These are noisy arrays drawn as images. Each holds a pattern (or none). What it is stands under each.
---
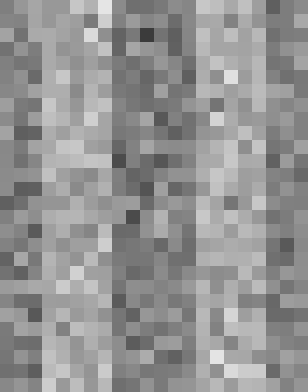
vertical stripes
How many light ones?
2
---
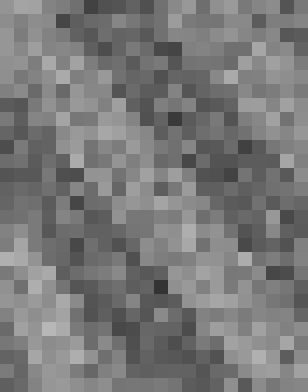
diagonal stripes
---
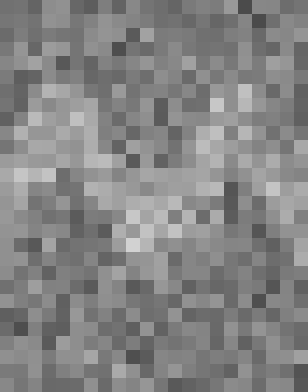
a wavy band
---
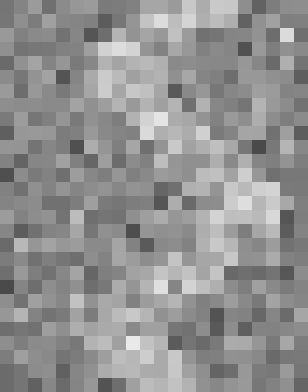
a wavy band
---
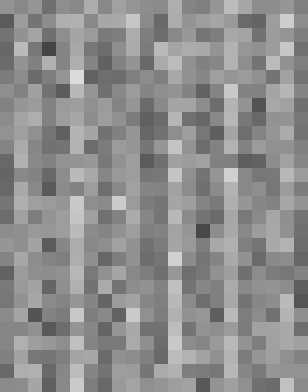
vertical stripes
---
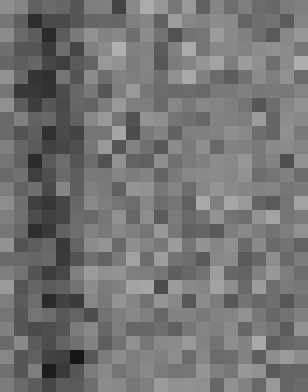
one vertical stripe
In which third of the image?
left
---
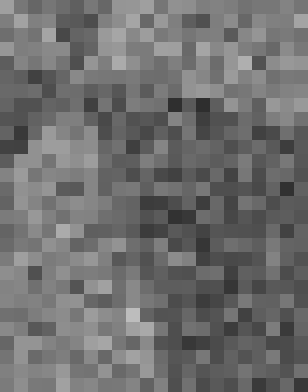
spokes from one point
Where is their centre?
top left
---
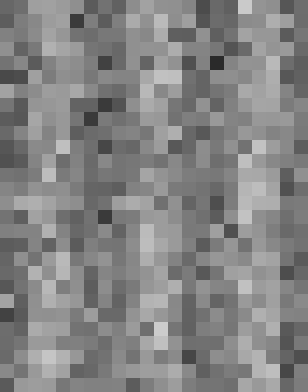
vertical stripes
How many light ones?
3
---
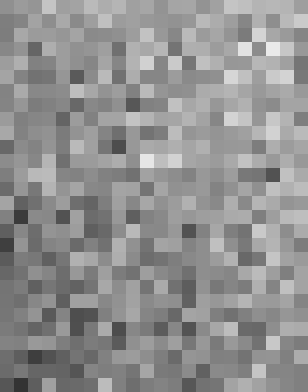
a smooth slope
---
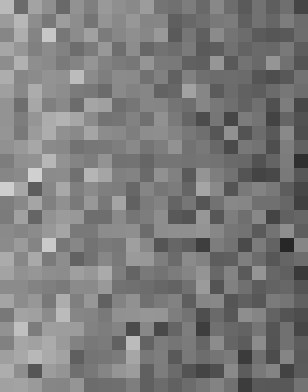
a smooth slope
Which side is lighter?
left
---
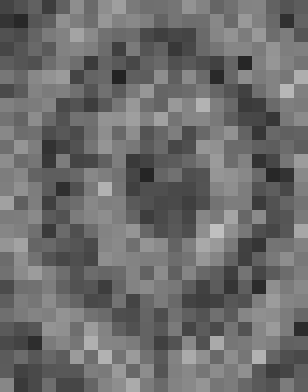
rings round one point
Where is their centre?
centre
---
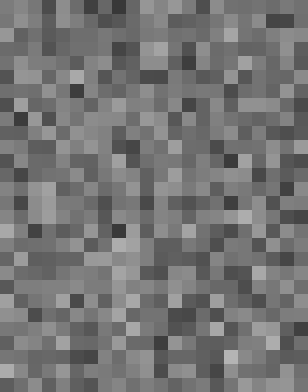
only noise
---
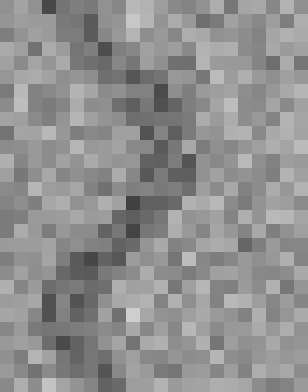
a wavy band
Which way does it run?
top to bottom
